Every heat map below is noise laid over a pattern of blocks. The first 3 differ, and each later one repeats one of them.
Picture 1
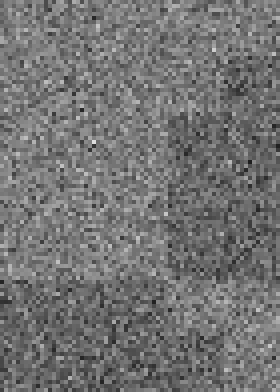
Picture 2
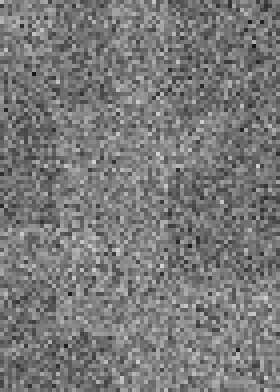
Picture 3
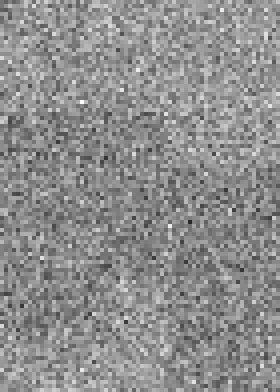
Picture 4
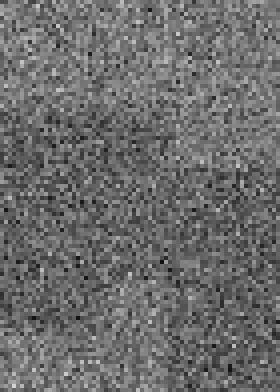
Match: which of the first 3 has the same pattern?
3
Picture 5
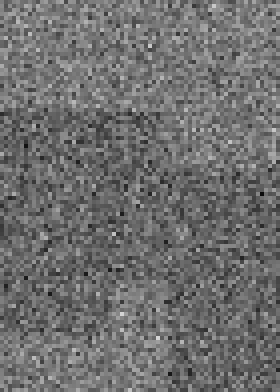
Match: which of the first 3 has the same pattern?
3
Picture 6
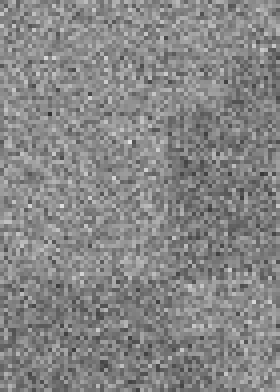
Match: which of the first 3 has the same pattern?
1
